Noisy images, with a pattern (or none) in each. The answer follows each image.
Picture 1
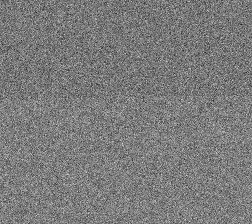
a sharp edge
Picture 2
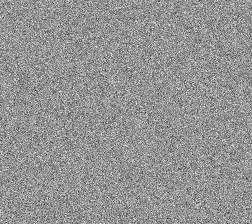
only noise
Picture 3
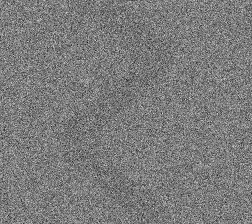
a wavy band
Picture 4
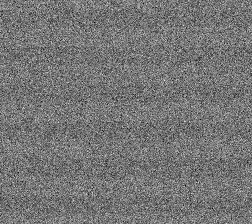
horizontal stripes
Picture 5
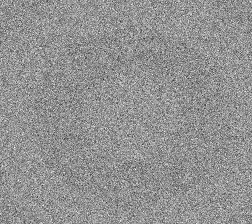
rings round one point
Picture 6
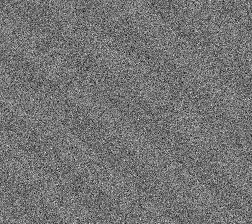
diagonal stripes
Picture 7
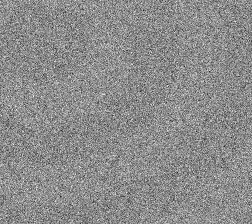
rings round one point
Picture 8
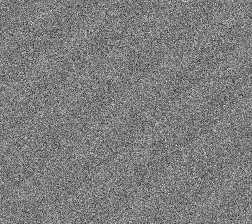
diagonal stripes
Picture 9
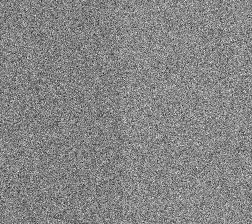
a sharp edge
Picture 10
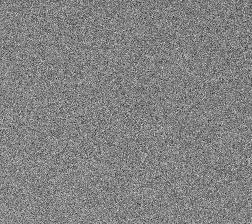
a smooth slope
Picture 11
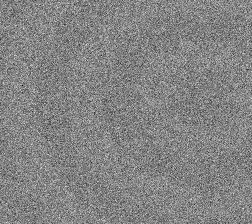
rings round one point
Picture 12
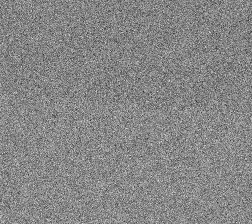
a sharp edge
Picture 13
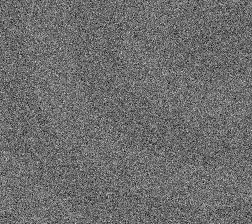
rings round one point
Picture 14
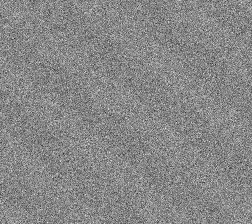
diagonal stripes
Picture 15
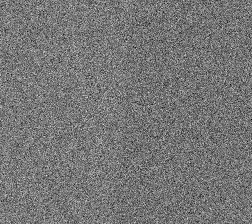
a sharp edge
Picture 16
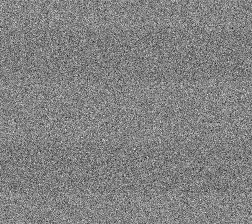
horizontal stripes
